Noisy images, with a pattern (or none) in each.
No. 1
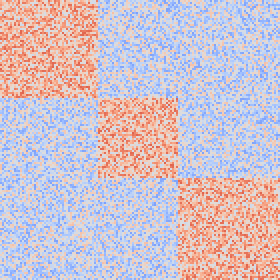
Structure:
blocks along the diagonal
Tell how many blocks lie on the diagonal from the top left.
3
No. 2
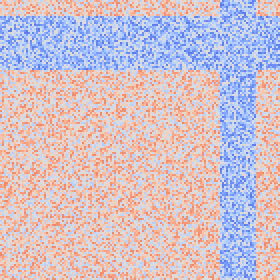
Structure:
bands of rows crossing bands of columns
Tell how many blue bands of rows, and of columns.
1 and 1
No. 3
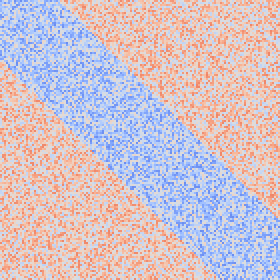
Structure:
a diagonal band
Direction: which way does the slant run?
top left to bottom right
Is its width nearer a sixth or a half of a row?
a half
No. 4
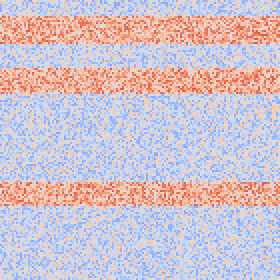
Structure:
bands of rows
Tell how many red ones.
3
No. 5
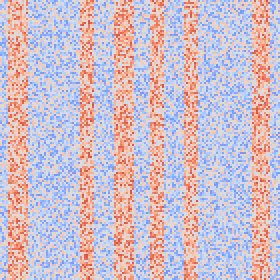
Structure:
bands of columns
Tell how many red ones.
6
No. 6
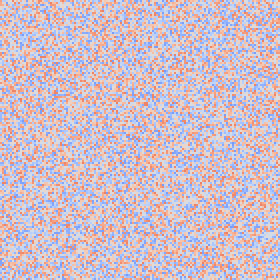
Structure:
only noise
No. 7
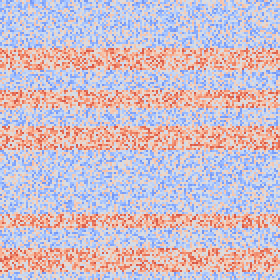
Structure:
bands of rows
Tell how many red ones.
5
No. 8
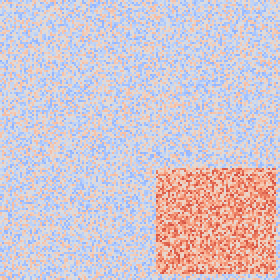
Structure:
one block
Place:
bottom right
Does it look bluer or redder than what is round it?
redder
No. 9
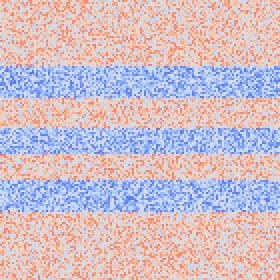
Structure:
bands of rows
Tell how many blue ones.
3
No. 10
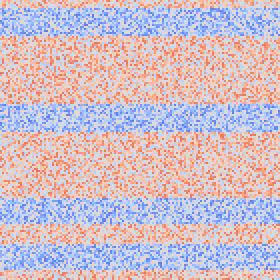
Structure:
bands of rows
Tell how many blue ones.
4
